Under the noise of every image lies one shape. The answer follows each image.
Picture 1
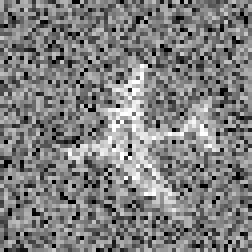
airplane
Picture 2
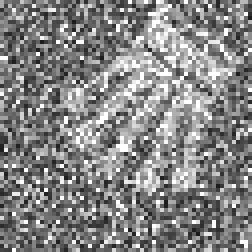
chess queen
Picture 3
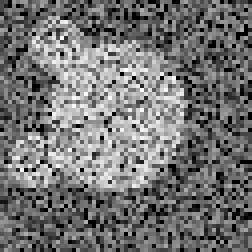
bear's head
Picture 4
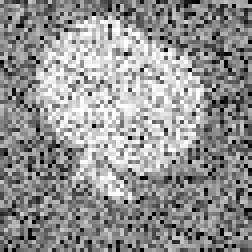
apple
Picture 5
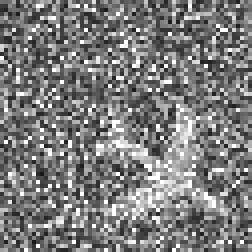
airplane
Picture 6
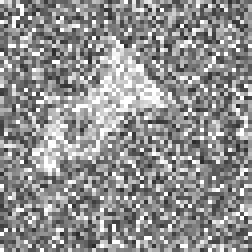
chess bishop
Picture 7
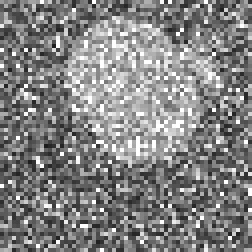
apple
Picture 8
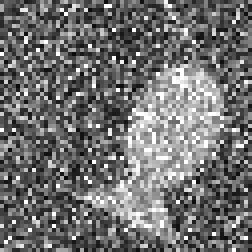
fish
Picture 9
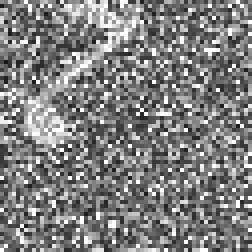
musical note
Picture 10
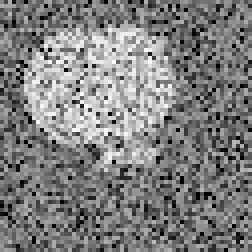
apple
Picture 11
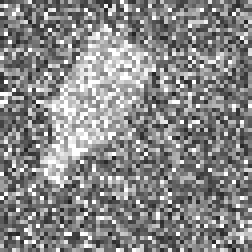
bottle
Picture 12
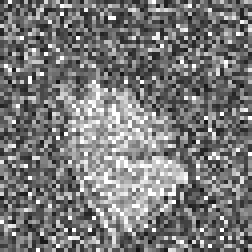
chess knight
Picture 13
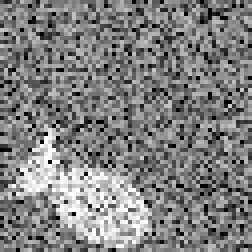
fish
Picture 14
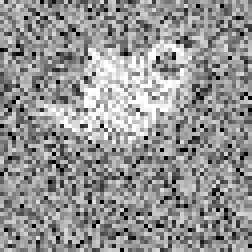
teapot
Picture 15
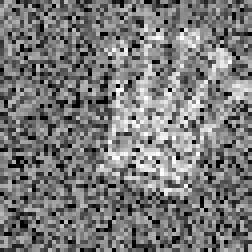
chess queen
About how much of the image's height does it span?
two thirds
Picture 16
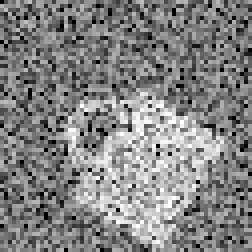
cup
